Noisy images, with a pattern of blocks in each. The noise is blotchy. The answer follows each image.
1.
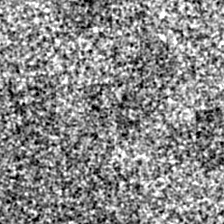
mirrored about the diagonal from the bottom left
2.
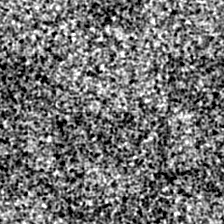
left and right mirror each other
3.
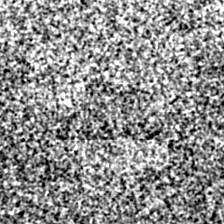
left and right mirror each other
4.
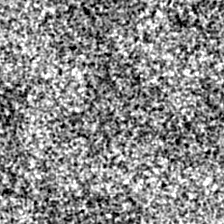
mirrored about the diagonal from the bottom left
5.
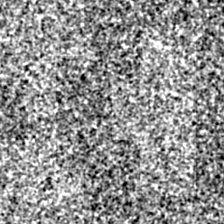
top and bottom mirror each other
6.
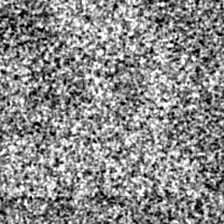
no symmetry
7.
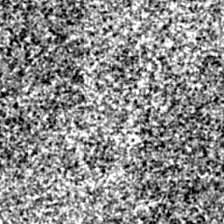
the same after a half turn
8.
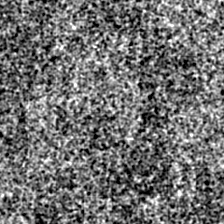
no symmetry
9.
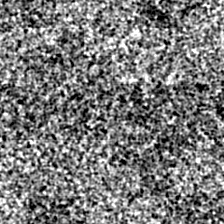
the same after a half turn
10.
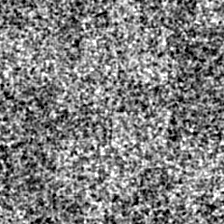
the same after a half turn
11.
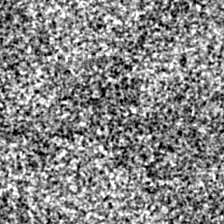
no symmetry
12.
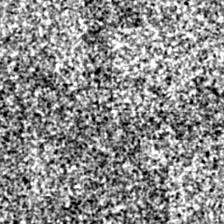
mirrored about the diagonal from the bottom left
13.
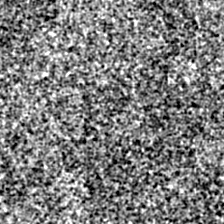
mirrored about the diagonal from the top left
